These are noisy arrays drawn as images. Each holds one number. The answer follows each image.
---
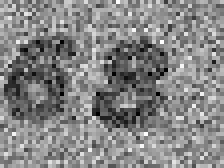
68
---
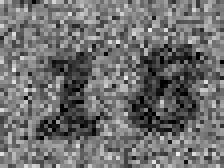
18
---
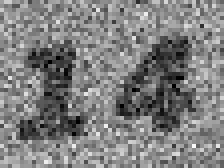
14
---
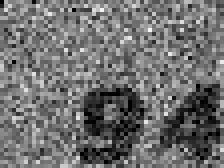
94
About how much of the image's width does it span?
two thirds
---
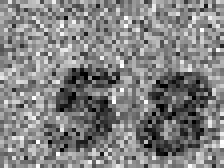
58
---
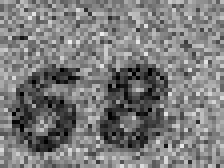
68
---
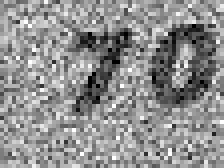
70
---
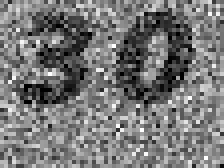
30
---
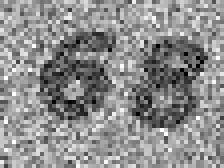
68
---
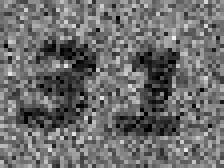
31
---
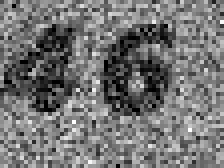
46
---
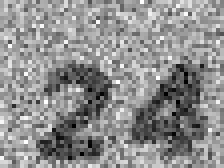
24
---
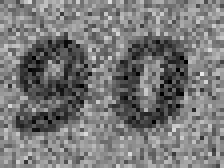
90
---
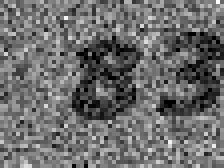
83
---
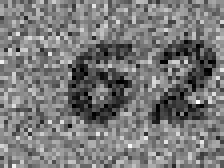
62
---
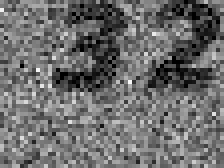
32
